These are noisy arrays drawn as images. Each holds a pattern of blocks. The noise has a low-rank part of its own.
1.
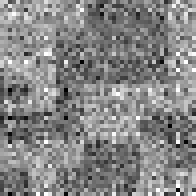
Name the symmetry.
no symmetry
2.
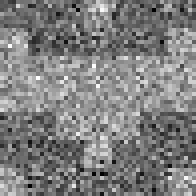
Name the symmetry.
left and right mirror each other
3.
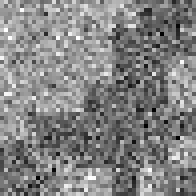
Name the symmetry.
mirrored about the diagonal from the top left
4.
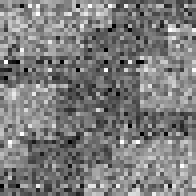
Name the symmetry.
the same after a half turn
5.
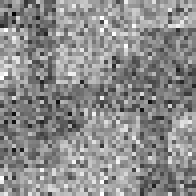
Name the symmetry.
the same after a half turn
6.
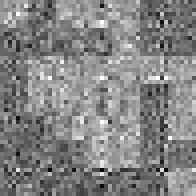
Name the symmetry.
mirrored about the diagonal from the bottom left
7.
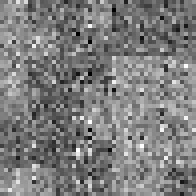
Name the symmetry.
no symmetry
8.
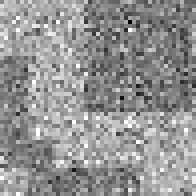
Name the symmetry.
mirrored about the diagonal from the bottom left
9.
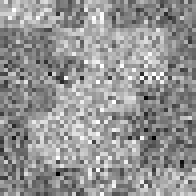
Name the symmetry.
the same after a half turn
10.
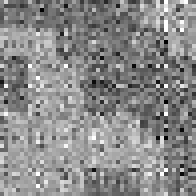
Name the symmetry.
mirrored about the diagonal from the bottom left
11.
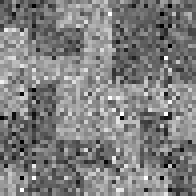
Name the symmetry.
mirrored about the diagonal from the bottom left
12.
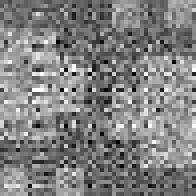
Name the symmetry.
the same after a half turn
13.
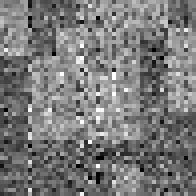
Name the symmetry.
no symmetry
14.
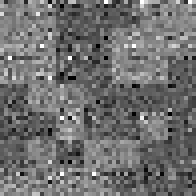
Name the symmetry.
no symmetry
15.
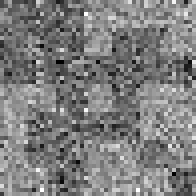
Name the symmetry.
mirrored about the diagonal from the top left
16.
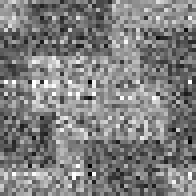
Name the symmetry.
the same after a half turn
